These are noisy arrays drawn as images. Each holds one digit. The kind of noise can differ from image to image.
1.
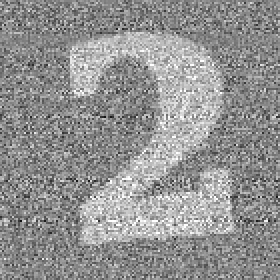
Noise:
rows of uneven size
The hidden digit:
2
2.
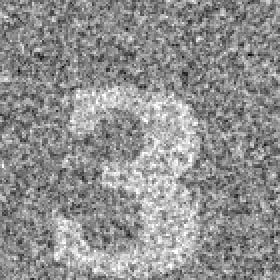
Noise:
blotchy
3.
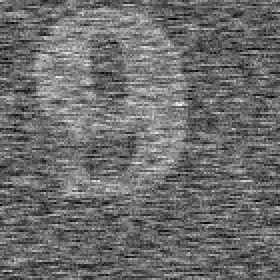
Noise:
streaked along the rows
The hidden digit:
9
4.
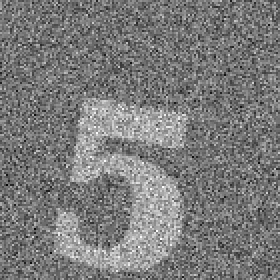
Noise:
independent entries
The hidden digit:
5
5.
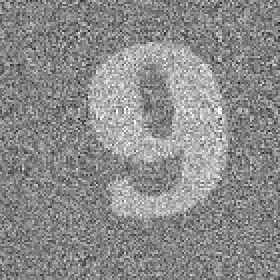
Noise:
low rank plus noise
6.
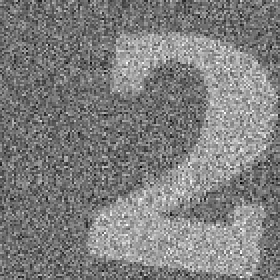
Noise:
low rank plus noise
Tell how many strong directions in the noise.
two
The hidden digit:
2
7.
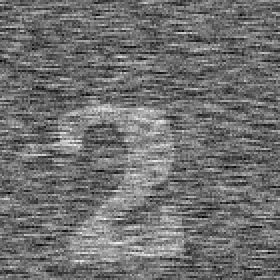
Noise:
streaked along the rows
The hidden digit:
2
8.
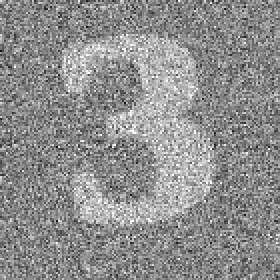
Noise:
low rank plus noise
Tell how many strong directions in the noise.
five to eight
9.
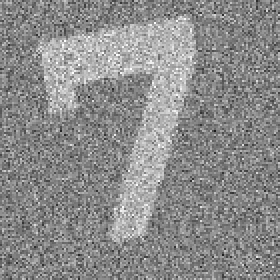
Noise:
low rank plus noise
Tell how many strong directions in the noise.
five to eight
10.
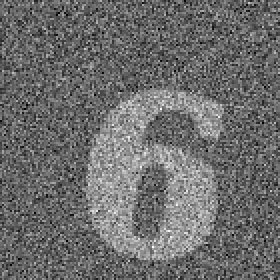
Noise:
independent entries
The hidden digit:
6
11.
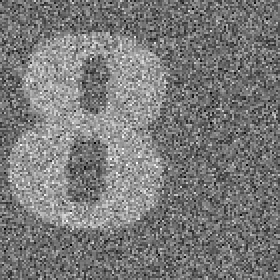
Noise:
independent entries
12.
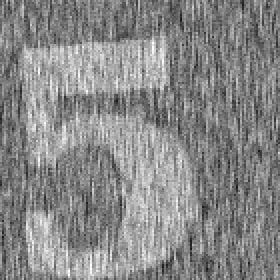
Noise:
streaked along the columns
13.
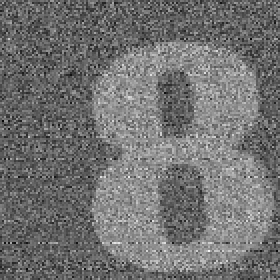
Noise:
rows of uneven size
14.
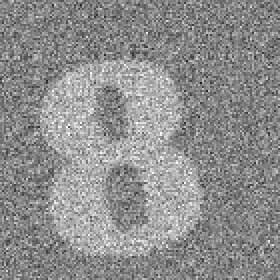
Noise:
low rank plus noise
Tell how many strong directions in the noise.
three or four
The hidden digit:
8
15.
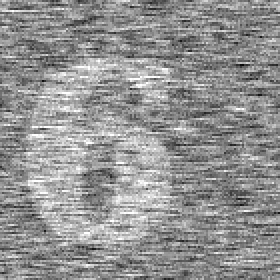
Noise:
streaked along the rows
